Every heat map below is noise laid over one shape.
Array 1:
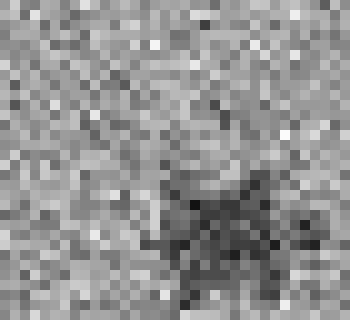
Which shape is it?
turtle
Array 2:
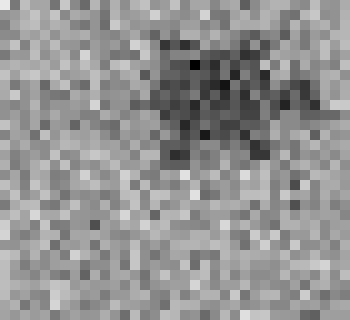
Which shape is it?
turtle
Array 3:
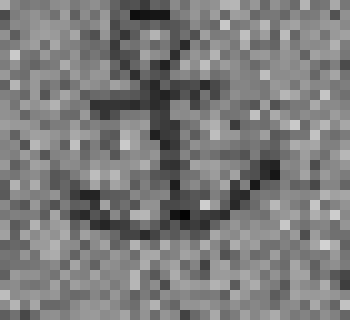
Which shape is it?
anchor
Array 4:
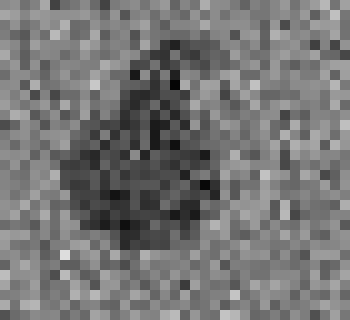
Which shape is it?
pear
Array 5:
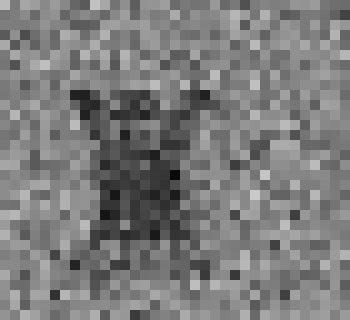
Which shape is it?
chess rook
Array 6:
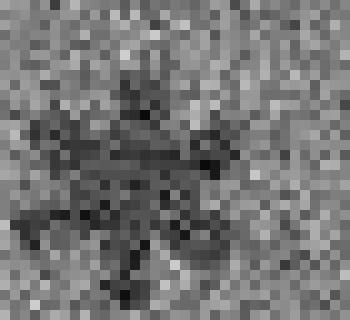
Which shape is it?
asterisk
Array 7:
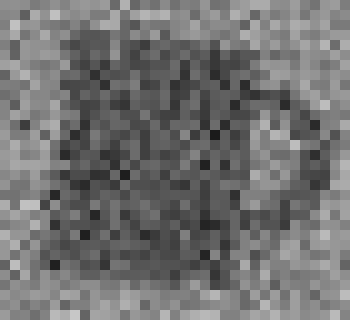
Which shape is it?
cup
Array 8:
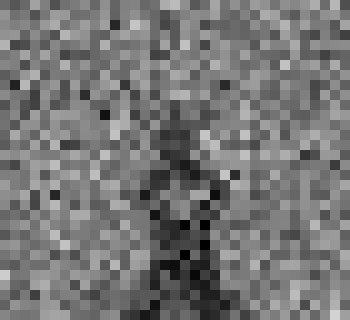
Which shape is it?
chess bishop
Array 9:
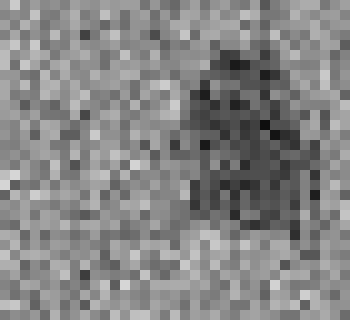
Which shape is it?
chess knight
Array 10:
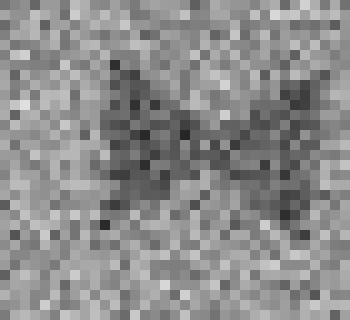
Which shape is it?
bow tie
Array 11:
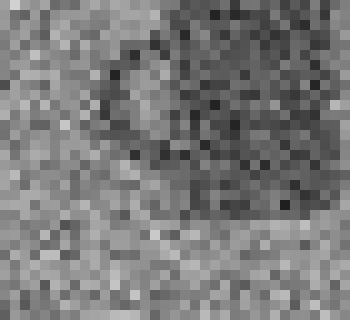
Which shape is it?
cup
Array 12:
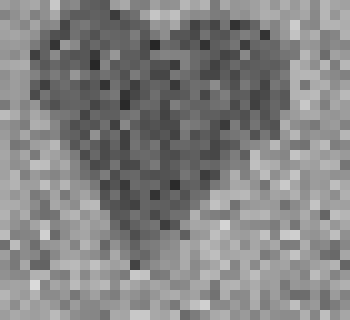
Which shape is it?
heart
